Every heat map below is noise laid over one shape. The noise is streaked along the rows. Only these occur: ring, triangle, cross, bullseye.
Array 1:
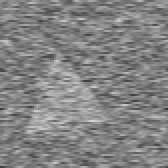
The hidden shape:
triangle
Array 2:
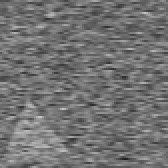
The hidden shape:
triangle
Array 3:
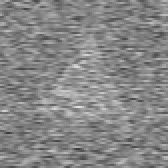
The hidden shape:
triangle
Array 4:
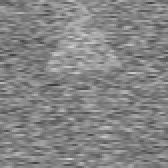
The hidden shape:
triangle
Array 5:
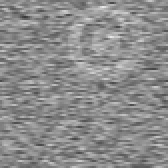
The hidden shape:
bullseye
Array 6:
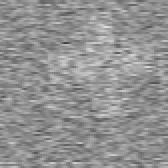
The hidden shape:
cross
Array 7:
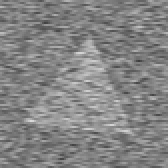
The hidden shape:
triangle
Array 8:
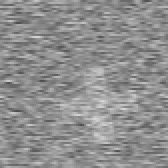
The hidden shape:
cross
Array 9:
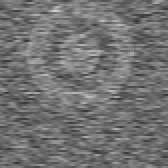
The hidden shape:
bullseye
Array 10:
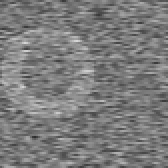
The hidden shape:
ring
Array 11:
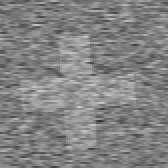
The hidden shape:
cross
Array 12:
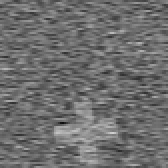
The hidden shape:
cross
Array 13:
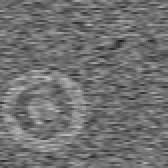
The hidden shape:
bullseye
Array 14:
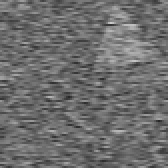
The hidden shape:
triangle
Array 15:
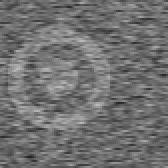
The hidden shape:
bullseye
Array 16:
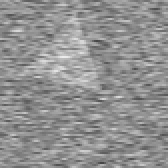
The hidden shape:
triangle
